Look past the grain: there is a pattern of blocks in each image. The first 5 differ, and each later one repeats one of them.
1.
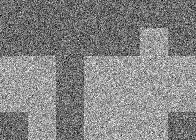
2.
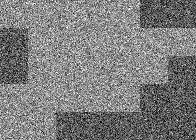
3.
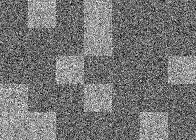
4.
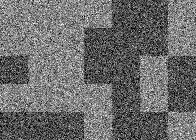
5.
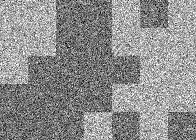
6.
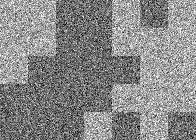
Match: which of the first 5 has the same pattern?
5
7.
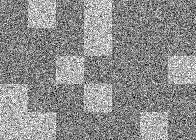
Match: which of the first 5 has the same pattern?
3
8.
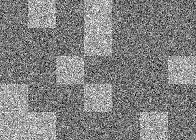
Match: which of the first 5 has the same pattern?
3
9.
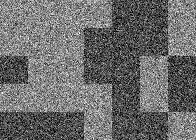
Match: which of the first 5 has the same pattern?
4
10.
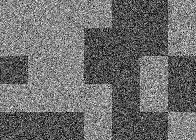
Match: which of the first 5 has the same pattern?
4
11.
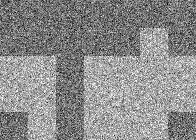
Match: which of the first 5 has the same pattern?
1
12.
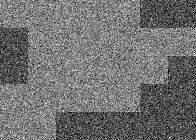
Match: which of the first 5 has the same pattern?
2
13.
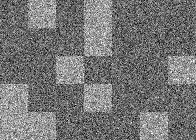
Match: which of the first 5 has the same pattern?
3
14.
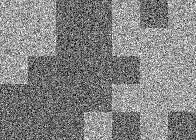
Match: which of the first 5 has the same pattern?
5
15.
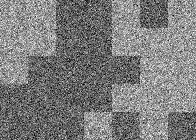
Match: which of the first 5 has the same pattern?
5
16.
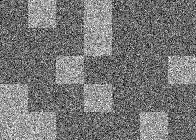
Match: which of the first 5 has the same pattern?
3
